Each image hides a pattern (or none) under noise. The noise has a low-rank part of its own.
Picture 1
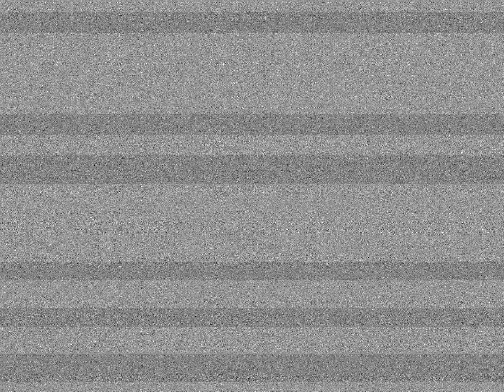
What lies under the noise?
bands of rows
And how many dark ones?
6
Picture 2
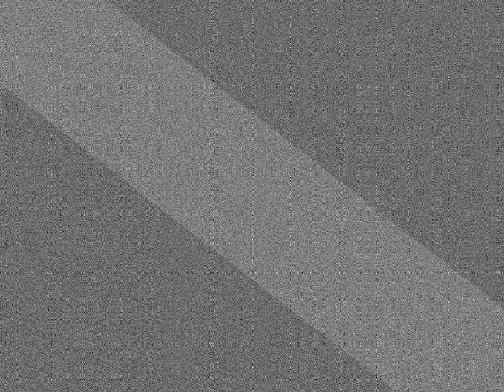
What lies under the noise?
a diagonal band
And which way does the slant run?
top left to bottom right
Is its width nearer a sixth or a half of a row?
a half
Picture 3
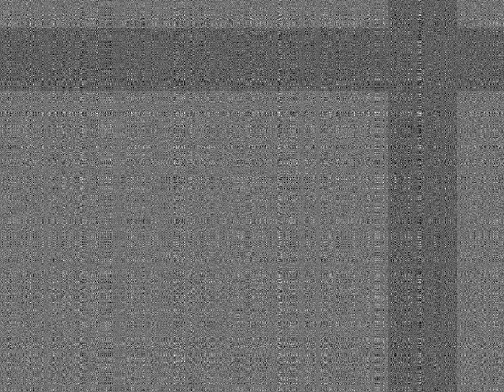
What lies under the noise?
bands of rows crossing bands of columns
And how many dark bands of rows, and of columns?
1 and 1
